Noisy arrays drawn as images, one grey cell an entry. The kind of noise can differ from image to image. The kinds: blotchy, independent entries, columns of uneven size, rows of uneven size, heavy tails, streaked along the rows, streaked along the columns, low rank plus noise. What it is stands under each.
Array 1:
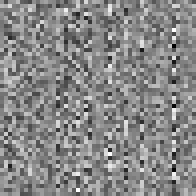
columns of uneven size
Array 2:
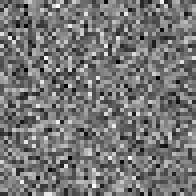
independent entries
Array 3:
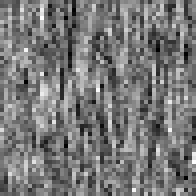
streaked along the columns
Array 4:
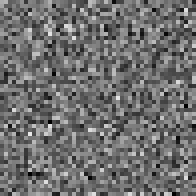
low rank plus noise
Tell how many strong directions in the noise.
five to eight
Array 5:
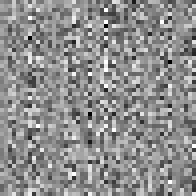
columns of uneven size
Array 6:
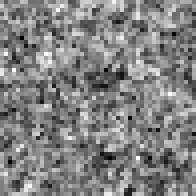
blotchy
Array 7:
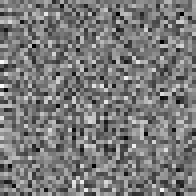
low rank plus noise
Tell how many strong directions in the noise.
one
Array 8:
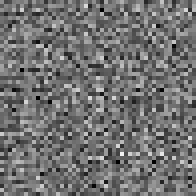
low rank plus noise
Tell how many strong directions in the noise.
one
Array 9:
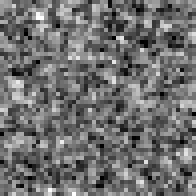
blotchy
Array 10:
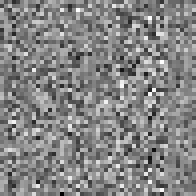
columns of uneven size
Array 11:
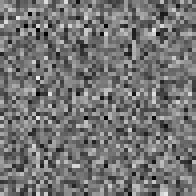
low rank plus noise
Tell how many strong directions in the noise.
one
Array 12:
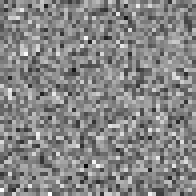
independent entries
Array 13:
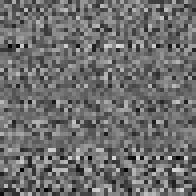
rows of uneven size
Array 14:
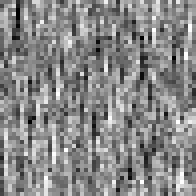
streaked along the columns
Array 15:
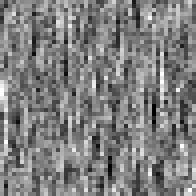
streaked along the columns
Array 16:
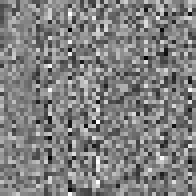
columns of uneven size
